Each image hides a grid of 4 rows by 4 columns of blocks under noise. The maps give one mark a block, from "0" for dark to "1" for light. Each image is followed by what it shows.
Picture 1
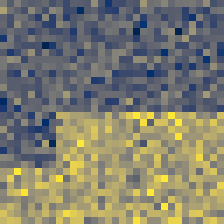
0 0 0 0
0 0 0 0
0 1 1 1
1 1 1 1
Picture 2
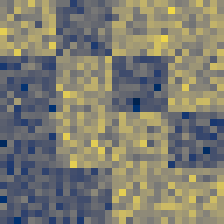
1 0 1 1
0 1 0 1
0 1 1 0
0 0 1 1
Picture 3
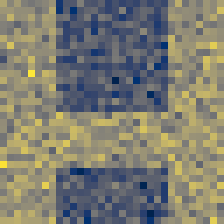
1 0 0 1
1 0 0 1
1 1 1 1
1 0 0 1
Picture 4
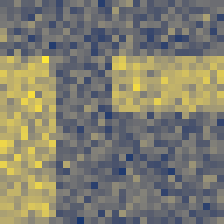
0 0 0 0
1 0 1 1
1 0 0 0
1 0 0 0
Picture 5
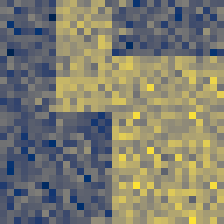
0 1 0 0
0 1 1 1
0 0 1 1
0 0 1 1
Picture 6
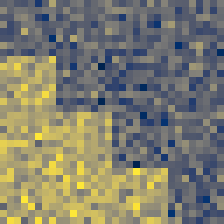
0 0 0 0
1 0 0 0
1 1 0 0
1 1 1 0
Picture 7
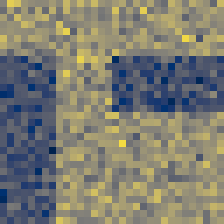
1 1 1 1
0 1 0 0
0 1 1 1
0 1 1 1
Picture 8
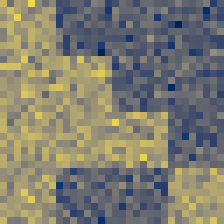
1 0 0 0
1 1 0 0
1 1 1 0
1 0 0 1
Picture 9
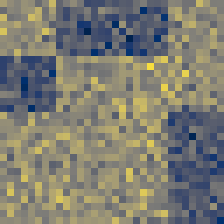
1 0 0 1
0 1 1 1
1 1 1 0
1 1 1 0
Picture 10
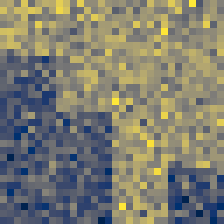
1 1 1 1
0 1 1 1
0 0 1 1
0 0 1 0
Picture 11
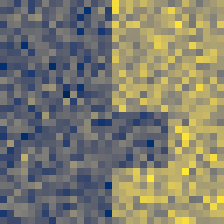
0 0 1 1
0 0 1 1
0 0 0 1
0 0 1 1
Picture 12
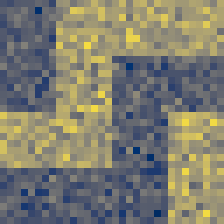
0 1 1 1
0 1 0 0
1 1 0 1
0 0 0 1
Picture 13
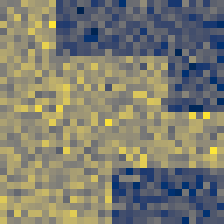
1 0 0 0
1 1 1 0
1 1 1 1
1 1 0 0
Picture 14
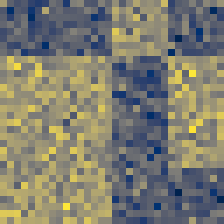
0 0 1 0
1 1 0 1
1 1 0 1
1 1 0 0
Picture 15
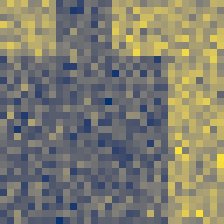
1 0 1 1
0 0 0 1
0 0 0 1
0 0 0 1
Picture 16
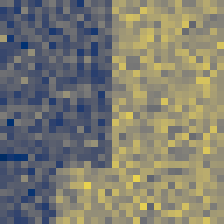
0 0 1 1
0 0 1 1
0 0 1 1
0 1 1 1
